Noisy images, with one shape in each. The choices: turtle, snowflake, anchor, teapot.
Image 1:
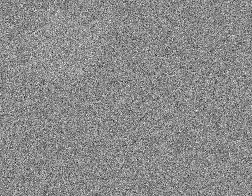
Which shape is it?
teapot
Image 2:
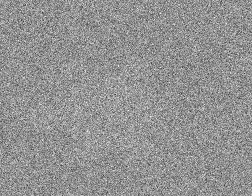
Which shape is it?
turtle
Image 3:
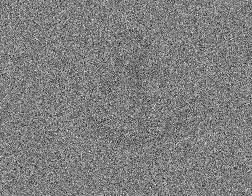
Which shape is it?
anchor
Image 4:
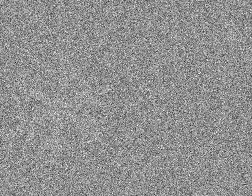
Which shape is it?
snowflake
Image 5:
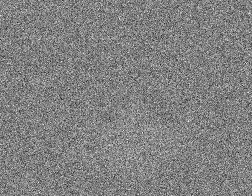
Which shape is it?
teapot
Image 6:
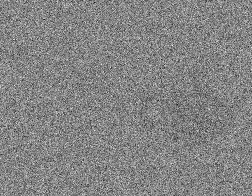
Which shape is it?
teapot
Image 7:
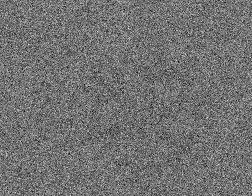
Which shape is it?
snowflake
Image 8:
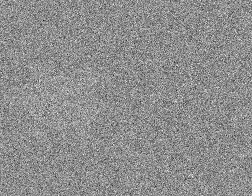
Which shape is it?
turtle
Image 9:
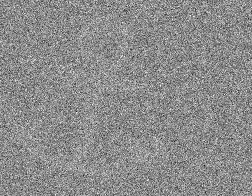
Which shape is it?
anchor
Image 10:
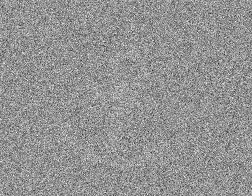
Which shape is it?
anchor
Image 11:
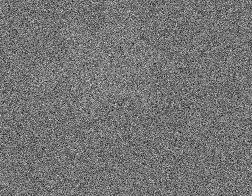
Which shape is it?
turtle
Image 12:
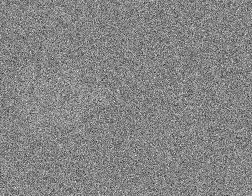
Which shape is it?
turtle
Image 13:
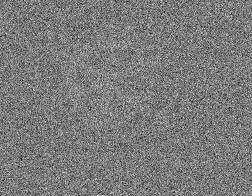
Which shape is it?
snowflake
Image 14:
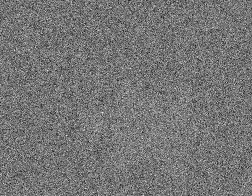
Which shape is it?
turtle
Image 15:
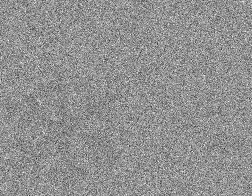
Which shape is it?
snowflake
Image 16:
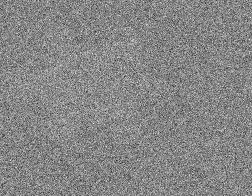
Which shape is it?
turtle
